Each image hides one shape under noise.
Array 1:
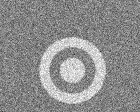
bullseye
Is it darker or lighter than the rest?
lighter
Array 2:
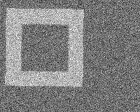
square frame
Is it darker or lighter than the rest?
lighter
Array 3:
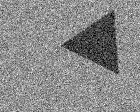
triangle
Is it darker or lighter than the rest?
darker
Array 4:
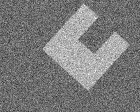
square with a notch
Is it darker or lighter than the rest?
lighter
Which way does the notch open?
up and right
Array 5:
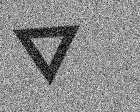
triangle frame
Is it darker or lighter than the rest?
darker
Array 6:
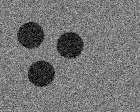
three dots
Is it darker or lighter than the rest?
darker
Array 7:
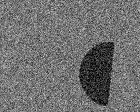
half disc
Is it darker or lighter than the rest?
darker
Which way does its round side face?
left
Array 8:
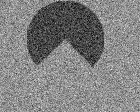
disc with a wedge cut out
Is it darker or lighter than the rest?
darker
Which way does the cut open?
down
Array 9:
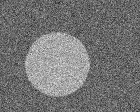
disc
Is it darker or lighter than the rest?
lighter
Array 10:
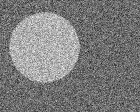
disc
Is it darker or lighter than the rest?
lighter
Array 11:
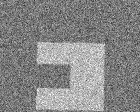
square with a notch
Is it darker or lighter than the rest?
lighter
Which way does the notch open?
left
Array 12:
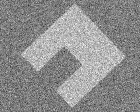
square with a notch
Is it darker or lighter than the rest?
lighter
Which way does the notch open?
down and left
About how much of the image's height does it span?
nearly all
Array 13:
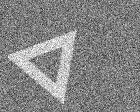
triangle frame
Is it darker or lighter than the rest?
lighter
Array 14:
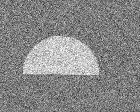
half disc
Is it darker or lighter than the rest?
lighter
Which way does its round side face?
up
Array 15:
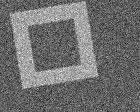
square frame
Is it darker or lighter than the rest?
lighter
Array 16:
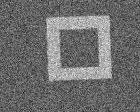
square frame
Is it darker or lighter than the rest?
lighter
